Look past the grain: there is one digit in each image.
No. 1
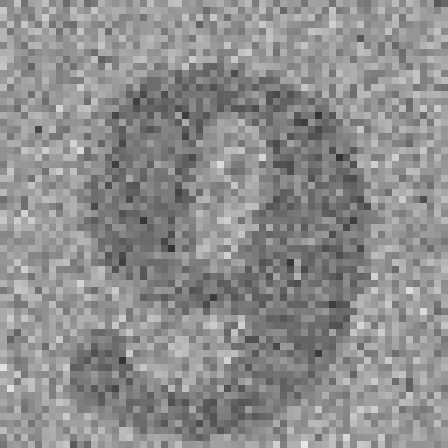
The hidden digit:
9
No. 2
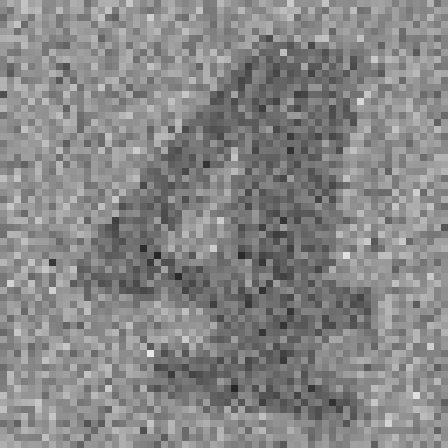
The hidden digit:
4
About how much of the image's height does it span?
nearly all
